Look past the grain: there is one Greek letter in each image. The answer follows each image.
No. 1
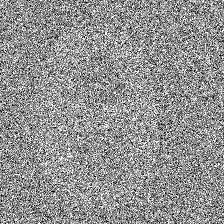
theta
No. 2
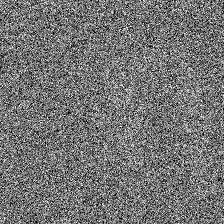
eta
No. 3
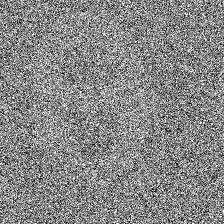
theta
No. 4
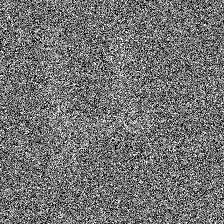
mu
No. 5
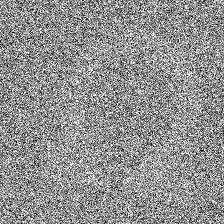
omega
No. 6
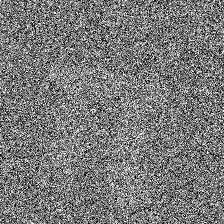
pi
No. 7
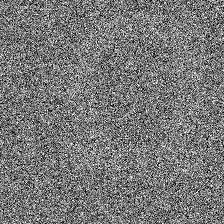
omega
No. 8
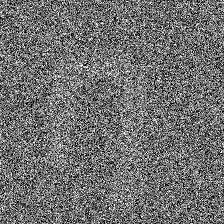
eta
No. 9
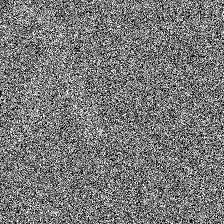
lambda
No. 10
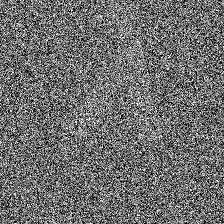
lambda
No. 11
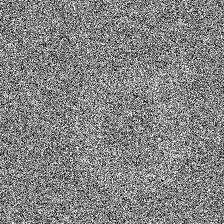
sigma
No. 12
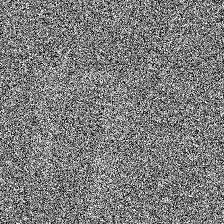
eta
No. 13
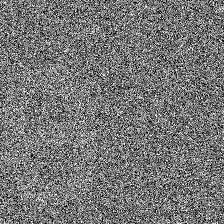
theta
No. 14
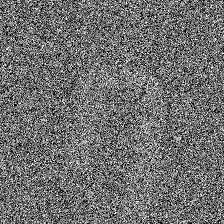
eta
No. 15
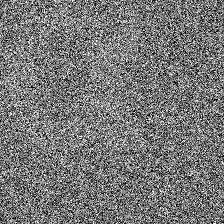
alpha
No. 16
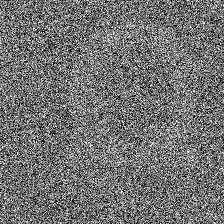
omega
